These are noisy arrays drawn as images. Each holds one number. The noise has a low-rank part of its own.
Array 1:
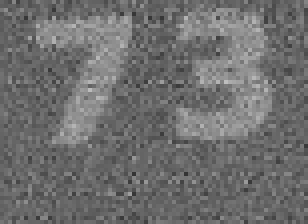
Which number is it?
73
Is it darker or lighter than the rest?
lighter
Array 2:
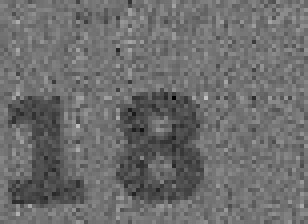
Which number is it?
18
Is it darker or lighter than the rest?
darker
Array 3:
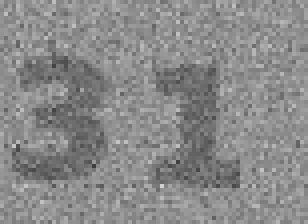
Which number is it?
31
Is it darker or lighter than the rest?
darker
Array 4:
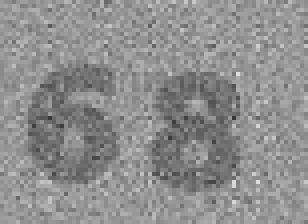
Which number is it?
68
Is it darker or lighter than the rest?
darker
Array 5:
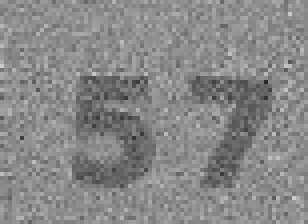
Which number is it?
57
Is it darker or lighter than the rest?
darker
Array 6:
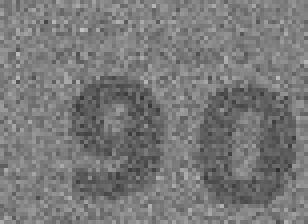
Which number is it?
90
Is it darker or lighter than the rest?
darker
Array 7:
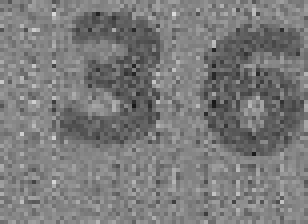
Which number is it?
36
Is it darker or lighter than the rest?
darker
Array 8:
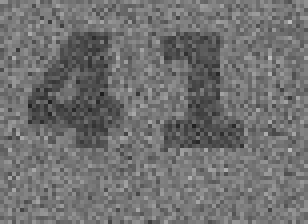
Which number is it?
41
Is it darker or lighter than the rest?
darker
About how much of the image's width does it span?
two thirds
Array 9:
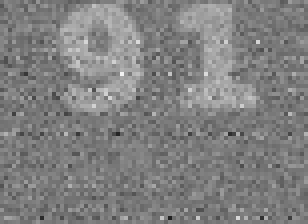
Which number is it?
91
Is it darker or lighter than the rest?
lighter
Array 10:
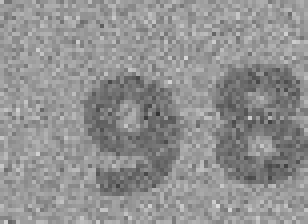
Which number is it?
98
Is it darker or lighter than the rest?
darker
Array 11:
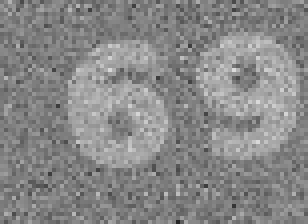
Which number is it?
69
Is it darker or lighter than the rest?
lighter
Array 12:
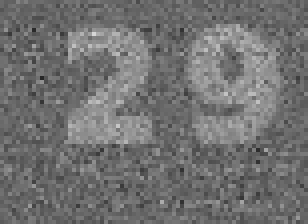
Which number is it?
29
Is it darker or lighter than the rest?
lighter
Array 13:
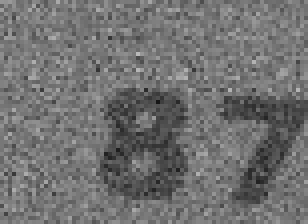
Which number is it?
87
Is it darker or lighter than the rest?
darker
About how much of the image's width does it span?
two thirds
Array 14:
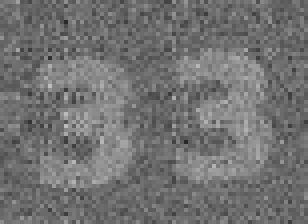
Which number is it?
33
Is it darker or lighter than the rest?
lighter
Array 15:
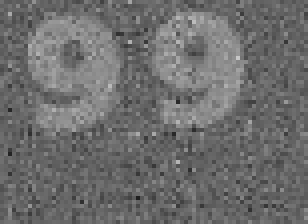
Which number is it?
99
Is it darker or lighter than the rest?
lighter
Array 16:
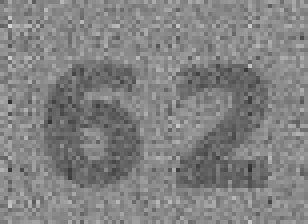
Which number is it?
62
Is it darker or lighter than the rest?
darker
